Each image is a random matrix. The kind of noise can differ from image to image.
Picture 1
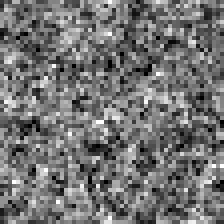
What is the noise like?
blotchy
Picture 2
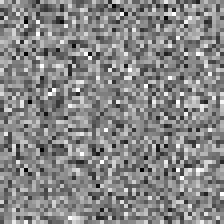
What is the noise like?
low rank plus noise
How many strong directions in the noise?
one
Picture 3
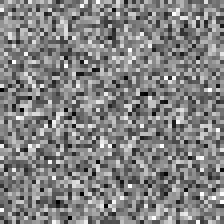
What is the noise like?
independent entries
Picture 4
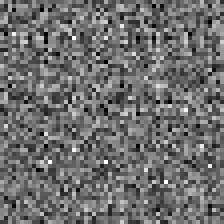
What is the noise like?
low rank plus noise
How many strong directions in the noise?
three or four
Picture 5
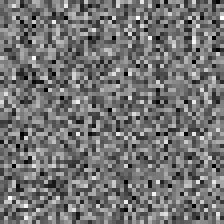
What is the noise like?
low rank plus noise
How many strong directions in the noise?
two
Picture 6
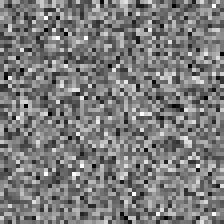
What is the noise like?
independent entries
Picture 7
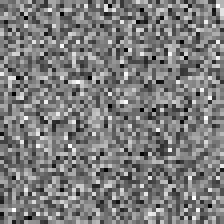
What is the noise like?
independent entries
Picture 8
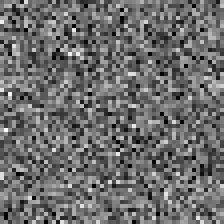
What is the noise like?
independent entries
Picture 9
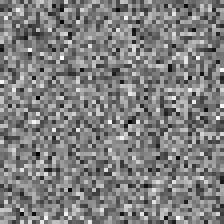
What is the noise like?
independent entries
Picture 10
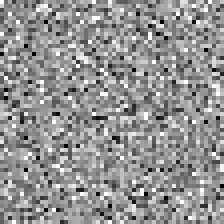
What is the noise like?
heavy tails
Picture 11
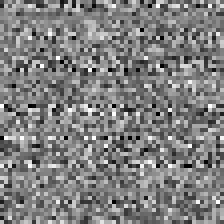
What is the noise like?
rows of uneven size
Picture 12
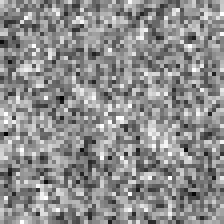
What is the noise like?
blotchy
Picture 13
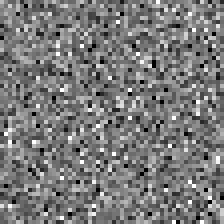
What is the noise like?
heavy tails
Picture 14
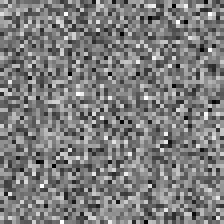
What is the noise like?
independent entries
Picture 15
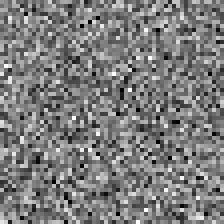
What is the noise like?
independent entries
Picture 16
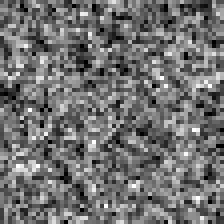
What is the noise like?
blotchy
